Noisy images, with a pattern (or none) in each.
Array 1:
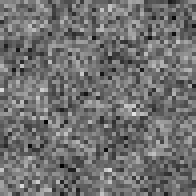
a checkerboard
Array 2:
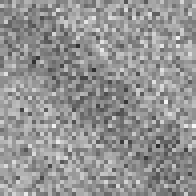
a diagonal band
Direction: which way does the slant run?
top left to bottom right
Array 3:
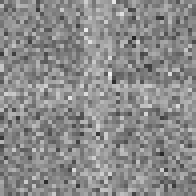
bands of rows crossing bands of columns
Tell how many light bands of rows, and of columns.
1 and 1
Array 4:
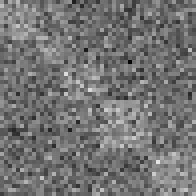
blocks along the diagonal
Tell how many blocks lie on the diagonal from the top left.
5
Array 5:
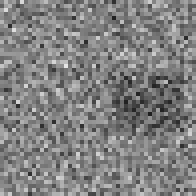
one block
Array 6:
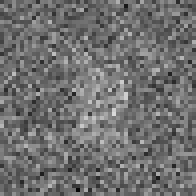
one block
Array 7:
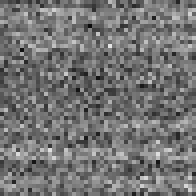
bands of rows
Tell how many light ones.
5
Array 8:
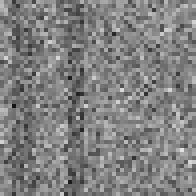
bands of columns
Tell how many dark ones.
2
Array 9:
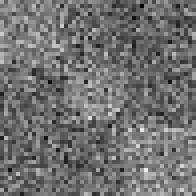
blocks along the diagonal
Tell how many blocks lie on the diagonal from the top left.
3
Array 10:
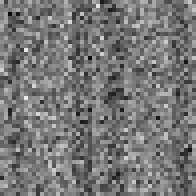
bands of columns
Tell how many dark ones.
4
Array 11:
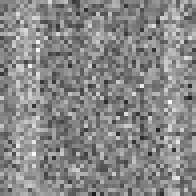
bands of columns
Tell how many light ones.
2
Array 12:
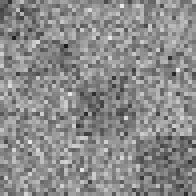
blocks along the diagonal
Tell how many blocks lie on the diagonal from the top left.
4
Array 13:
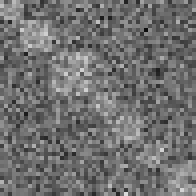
blocks along the diagonal
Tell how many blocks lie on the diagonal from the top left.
7
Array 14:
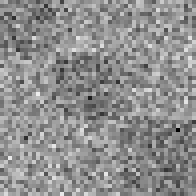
blocks along the diagonal
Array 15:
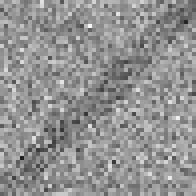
a diagonal band
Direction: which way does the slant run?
bottom left to top right
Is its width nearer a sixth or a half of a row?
a sixth
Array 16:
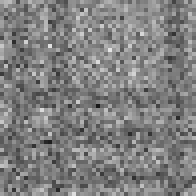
bands of rows crossing bands of columns
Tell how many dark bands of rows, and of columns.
3 and 3
